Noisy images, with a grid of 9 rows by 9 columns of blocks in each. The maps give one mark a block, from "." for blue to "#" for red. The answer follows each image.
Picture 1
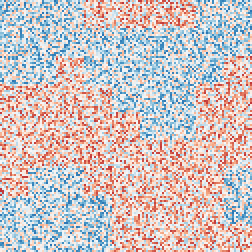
. . . # # # # . .
. . . . . . . . .
. . # . . . . . #
# # # # . . . # #
# # # # # . . # #
# # # # # # # # #
# . . # # # # # .
. . . . # # # # .
. . . . # # # # #
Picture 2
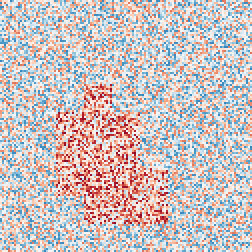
. . . . . . . . .
. . . . . . . . .
. . . . . . . . .
. . . # . . . . .
. . # # # . . . .
. . # # # . . . .
. . # # # # . . .
. . . # # # . . .
. . . . . . . . .
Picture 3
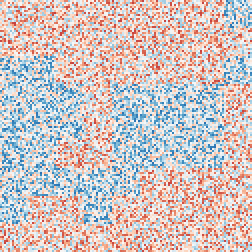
# # # # # # # # .
# # # # # # # # #
. . # # # # # # .
. . . # . . . . #
. . . # . . . . #
. . # # . . . . #
. . . . . # # # #
. # # . # # # # #
# # # # # # # # #
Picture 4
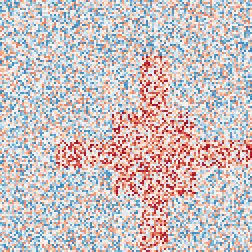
. . . . . . . . .
. . . . . . . . .
. . . . . # . . .
. . . . . # . . .
. . . . # # # . .
. . # # # # # # #
. . . . # # # . .
. . . . . # . . .
. . . . . # . . .
